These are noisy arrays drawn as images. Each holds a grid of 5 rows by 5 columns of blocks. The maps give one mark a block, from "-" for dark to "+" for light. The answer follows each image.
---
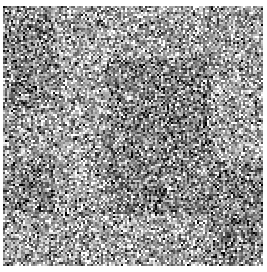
- + + + +
- + - - +
+ + - - +
- + - - -
+ + + + -
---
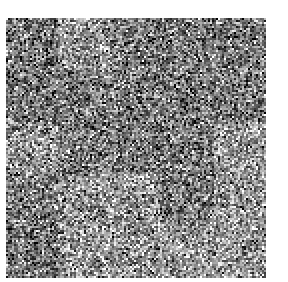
- + - - -
- - - - -
+ - - - +
- + + - +
- + + + +
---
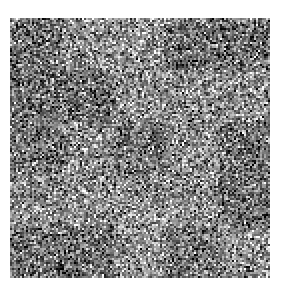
- + + - -
- - + + +
- + - + -
+ + + + -
- - + - +
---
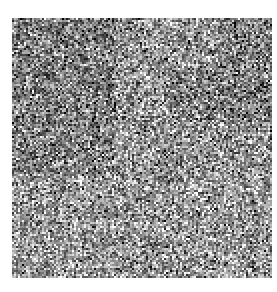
- - + + -
- - + - -
- - + + +
+ + + + +
+ + + + +
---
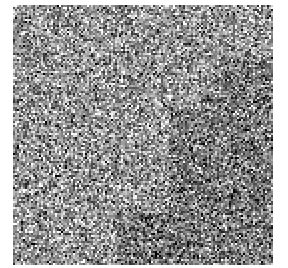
+ + + + +
+ + + + -
+ + + - -
+ + + - -
+ + - - -
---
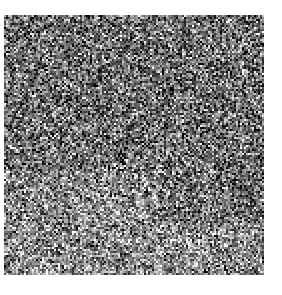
- - - - -
- - - - -
- - - - -
+ + + - -
+ + + + +
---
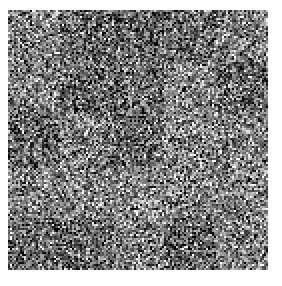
+ - - - +
+ - - + -
- + - + +
+ + + + +
- - + - +
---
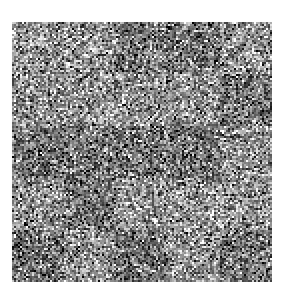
+ + - - +
+ + + + -
- - - - +
+ - + + +
- + - + -
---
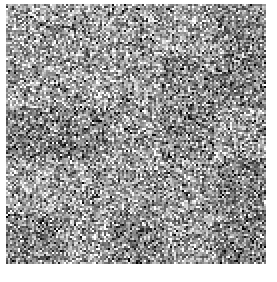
+ + + + -
+ + + - -
- - + - +
+ + + + -
- + - + -
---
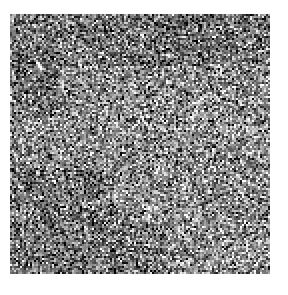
- - - - -
- + + + +
+ + + + +
- - + + +
- - - + +
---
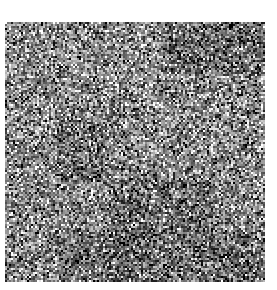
+ + + - -
+ + + + +
+ - + + +
+ + - - +
+ - - - -
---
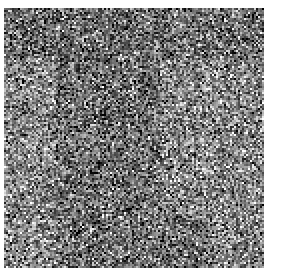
- - - - -
+ - - + +
+ - - + +
+ - - + +
+ - - - +
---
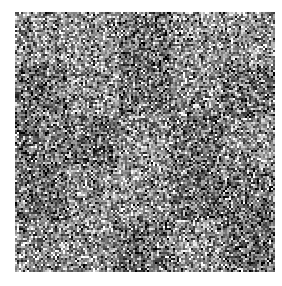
+ + - + +
- + - + -
- - + - +
- + + - -
+ + - + -
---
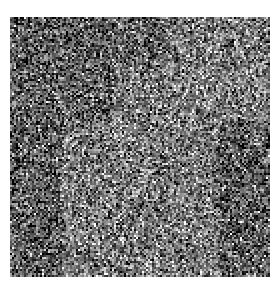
- - - + +
- - + + +
- + + + -
- + + + -
- + + + -
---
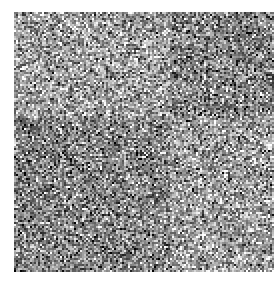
+ + + - -
+ + + - -
- - - + +
- - - + +
- - - + +
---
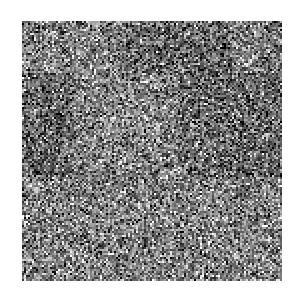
+ + - - +
- + + - -
- + + - -
+ + + + +
+ + + + +
